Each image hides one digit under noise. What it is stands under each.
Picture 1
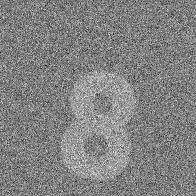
8
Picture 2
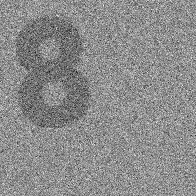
8
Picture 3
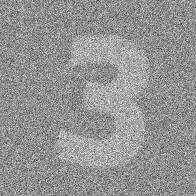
3
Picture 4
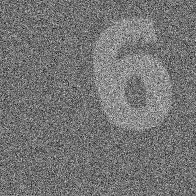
6
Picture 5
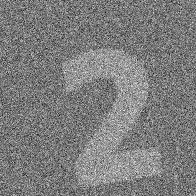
2
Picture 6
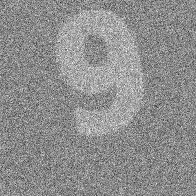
9
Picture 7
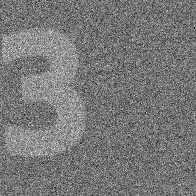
3
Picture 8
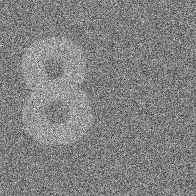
8
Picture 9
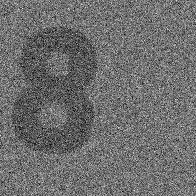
8
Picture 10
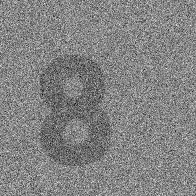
8
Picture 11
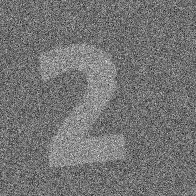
2
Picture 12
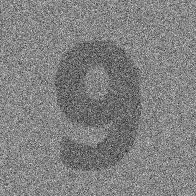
9
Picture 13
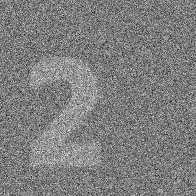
2
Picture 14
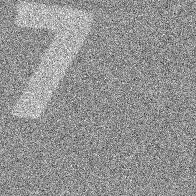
7
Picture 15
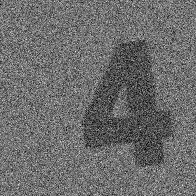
4
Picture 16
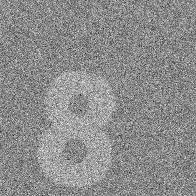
8
